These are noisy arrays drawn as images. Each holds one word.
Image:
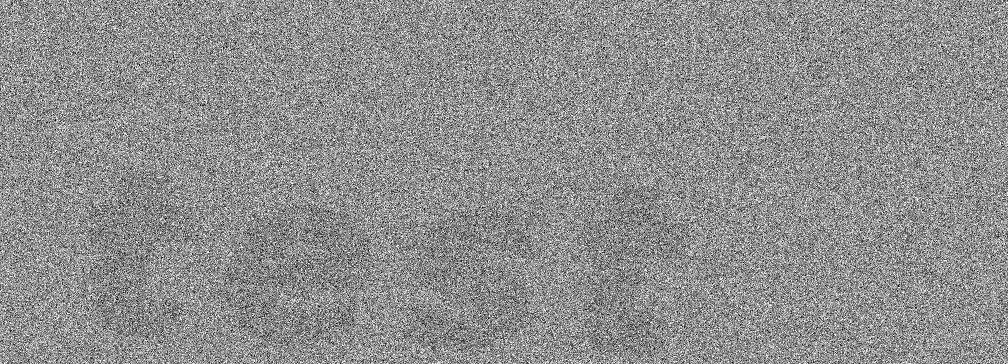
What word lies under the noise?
test
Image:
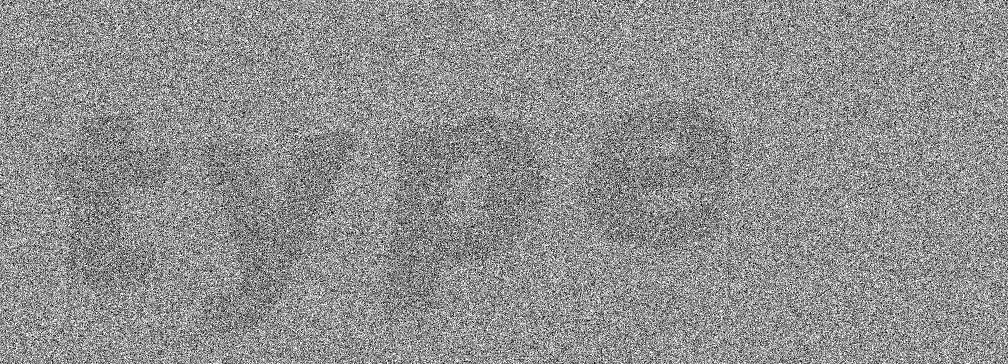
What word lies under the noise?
type
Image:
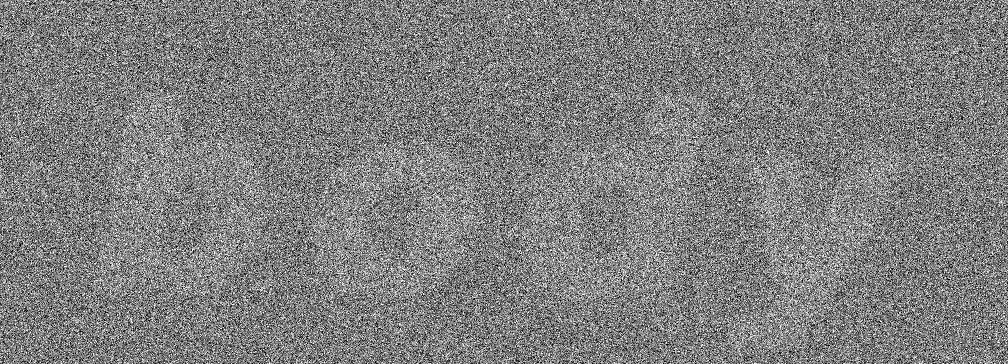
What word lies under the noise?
body
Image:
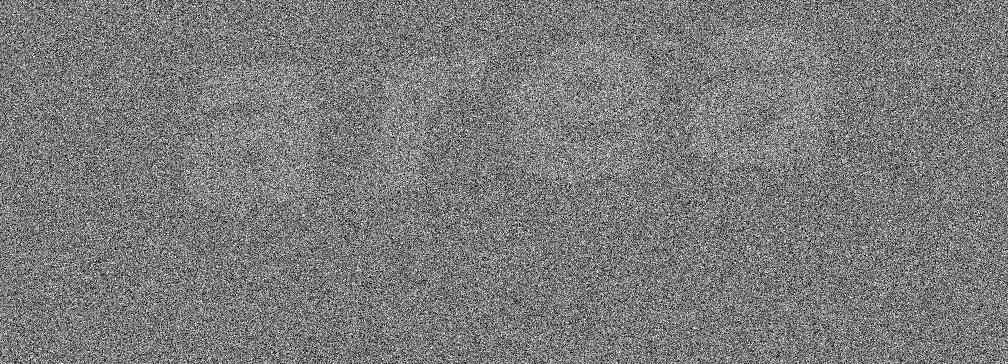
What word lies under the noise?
area
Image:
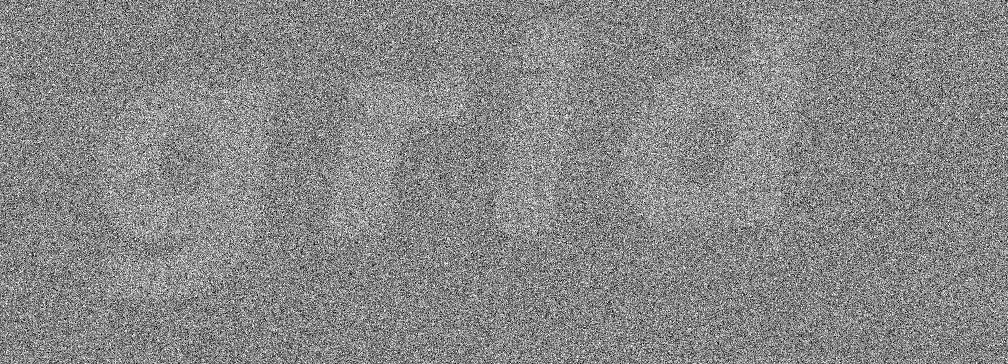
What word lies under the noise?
grid
